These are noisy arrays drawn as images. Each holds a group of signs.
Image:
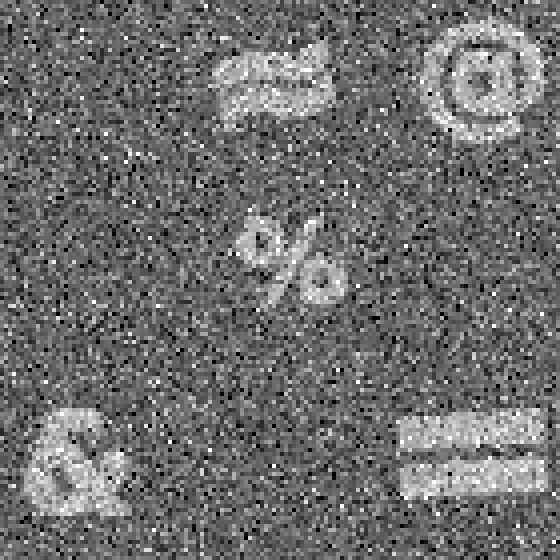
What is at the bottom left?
ampersand
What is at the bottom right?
equals sign
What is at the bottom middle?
nothing
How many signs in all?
5
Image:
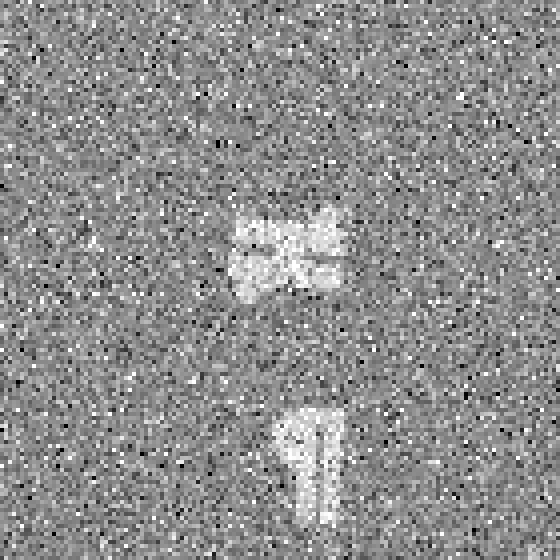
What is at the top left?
nothing
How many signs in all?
2
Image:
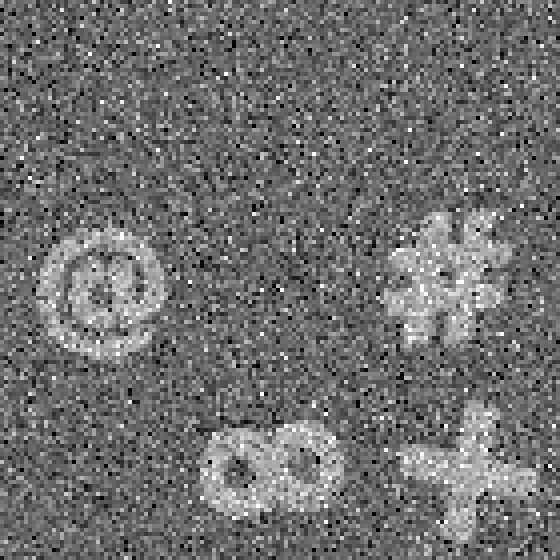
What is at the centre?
nothing
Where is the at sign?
middle left
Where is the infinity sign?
bottom middle
